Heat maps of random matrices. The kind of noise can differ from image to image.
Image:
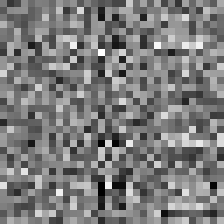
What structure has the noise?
low rank plus noise
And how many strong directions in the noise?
one
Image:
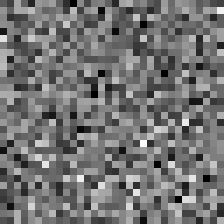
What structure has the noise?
independent entries
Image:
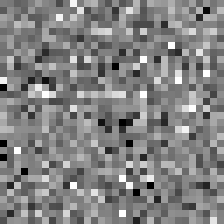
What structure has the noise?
heavy tails
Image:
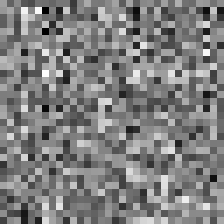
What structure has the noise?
low rank plus noise
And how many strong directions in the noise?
one
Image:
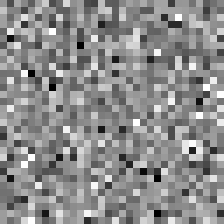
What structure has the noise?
heavy tails
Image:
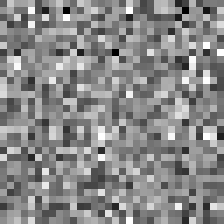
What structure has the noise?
low rank plus noise
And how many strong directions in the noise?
three or four
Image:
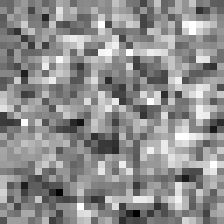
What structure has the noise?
blotchy
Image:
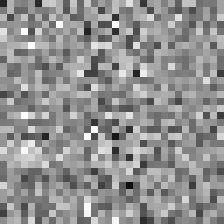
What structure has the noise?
low rank plus noise
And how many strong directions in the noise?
three or four
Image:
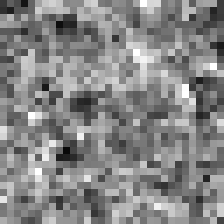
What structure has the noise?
blotchy
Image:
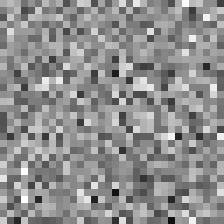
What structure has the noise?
low rank plus noise
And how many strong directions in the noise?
two
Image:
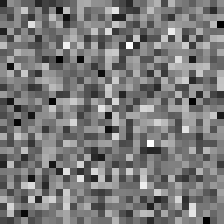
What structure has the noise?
independent entries
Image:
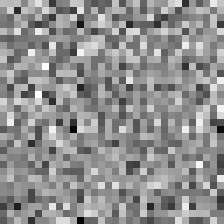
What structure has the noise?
low rank plus noise
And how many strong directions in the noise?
two
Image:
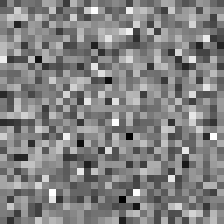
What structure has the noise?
independent entries
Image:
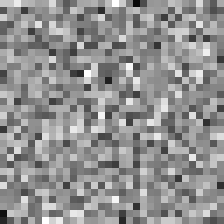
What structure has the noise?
independent entries
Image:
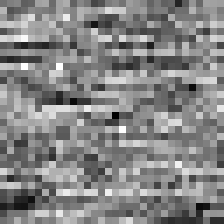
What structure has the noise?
streaked along the rows
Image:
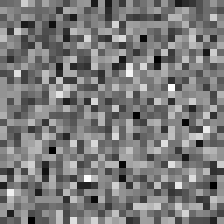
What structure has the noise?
independent entries
